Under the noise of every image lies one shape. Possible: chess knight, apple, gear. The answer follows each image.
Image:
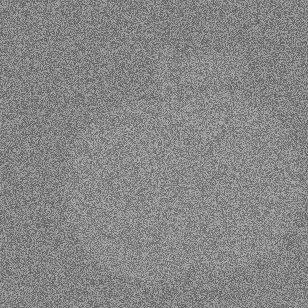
apple
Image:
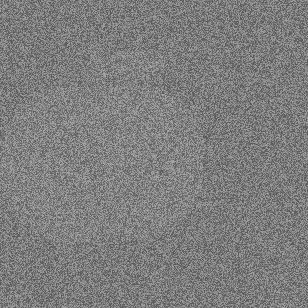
apple
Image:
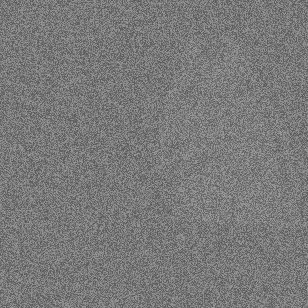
chess knight
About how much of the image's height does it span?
two thirds
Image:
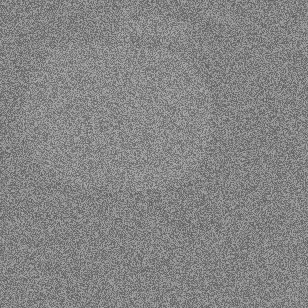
apple
